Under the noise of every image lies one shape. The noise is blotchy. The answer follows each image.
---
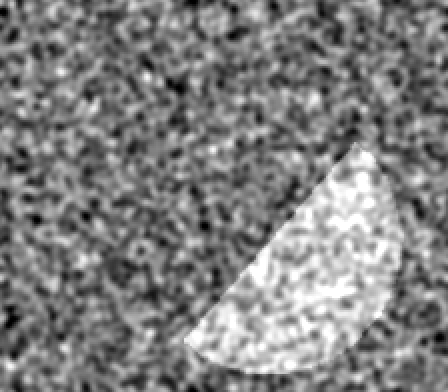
half disc
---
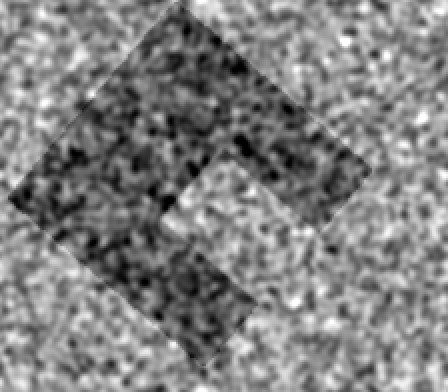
square with a notch
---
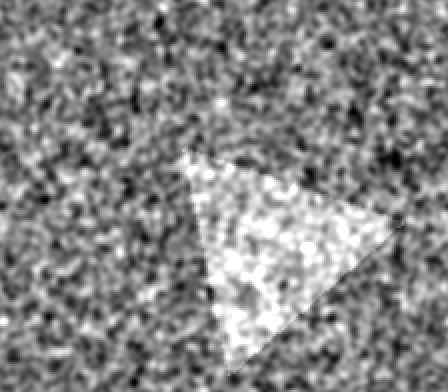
triangle
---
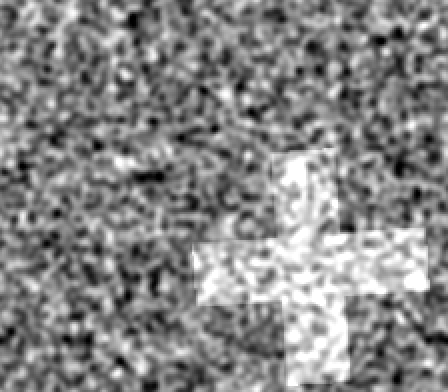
cross
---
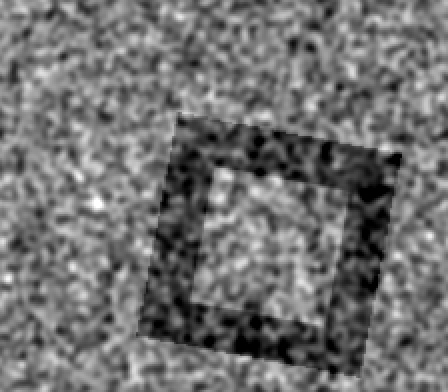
square frame
